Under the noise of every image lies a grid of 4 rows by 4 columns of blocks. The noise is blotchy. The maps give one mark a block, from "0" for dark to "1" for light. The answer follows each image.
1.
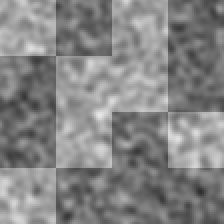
1010
0110
0101
1000
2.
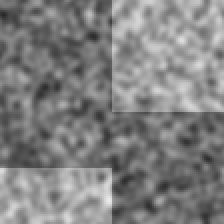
0011
0011
0000
1100
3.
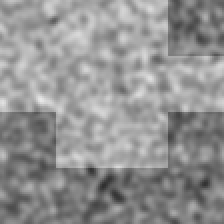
1110
1111
0110
0000
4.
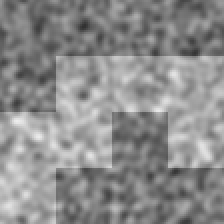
0000
0111
1101
1000
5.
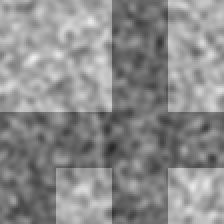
1101
1101
0000
0101
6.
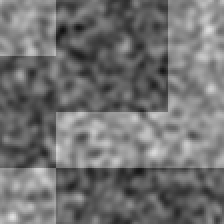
1001
0001
0111
1000
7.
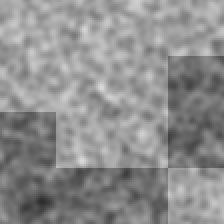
1111
1110
0110
0001
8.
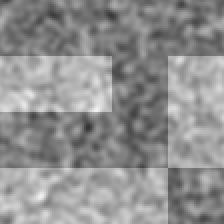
0000
1101
0001
1110
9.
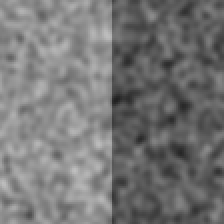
1100
1100
1100
1100
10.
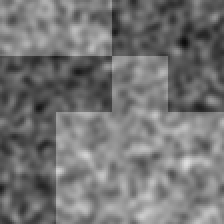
1100
0010
0111
0111
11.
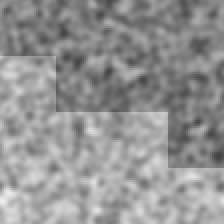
0000
1000
1110
1111
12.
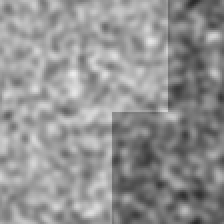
1110
1110
1100
1100
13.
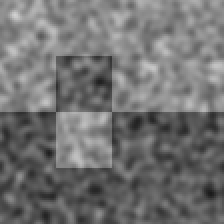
1111
1011
0100
0000
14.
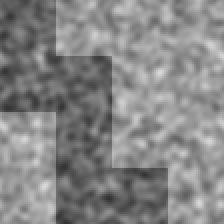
0111
0011
1011
1001
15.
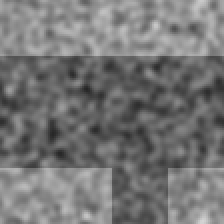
1111
0000
0000
1101
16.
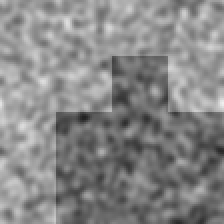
1111
1101
1000
1000
